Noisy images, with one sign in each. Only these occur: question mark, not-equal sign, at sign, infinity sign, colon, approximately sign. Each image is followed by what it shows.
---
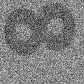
dark infinity sign
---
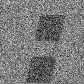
dark colon
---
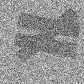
dark not-equal sign
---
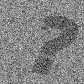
dark question mark
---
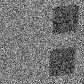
dark colon
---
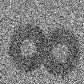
dark infinity sign
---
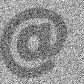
dark at sign
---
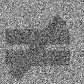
dark not-equal sign
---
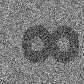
dark infinity sign
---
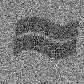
dark approximately sign
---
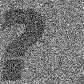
dark question mark
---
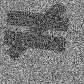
dark not-equal sign
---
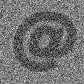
dark at sign
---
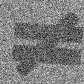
dark not-equal sign
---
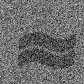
dark approximately sign
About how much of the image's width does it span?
two thirds
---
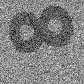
dark infinity sign
